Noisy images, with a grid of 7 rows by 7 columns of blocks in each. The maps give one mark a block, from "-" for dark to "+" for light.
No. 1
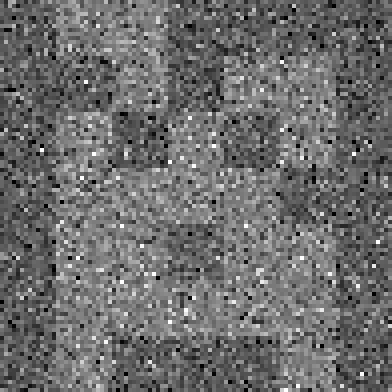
-++----
--+-++-
-+-+-+-
-++++--
-++-++-
-+++++-
-+---+-
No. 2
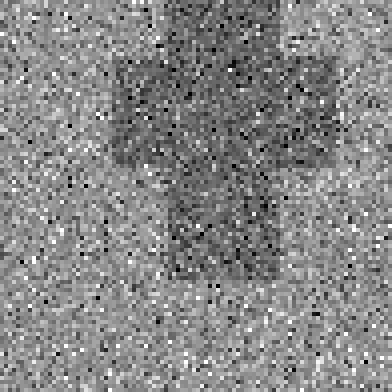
+++--++
++----+
++----+
+++--++
+++--++
+++++++
+++++++
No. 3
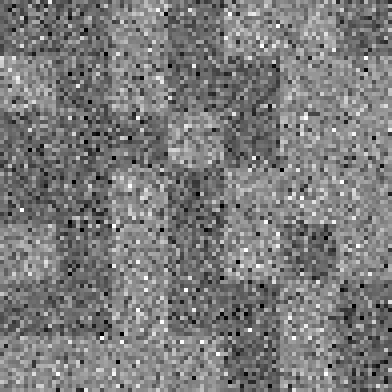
--+-++-
+-+--++
---+-++
--+-+++
+-+-+-+
--+--+-
++++-+-
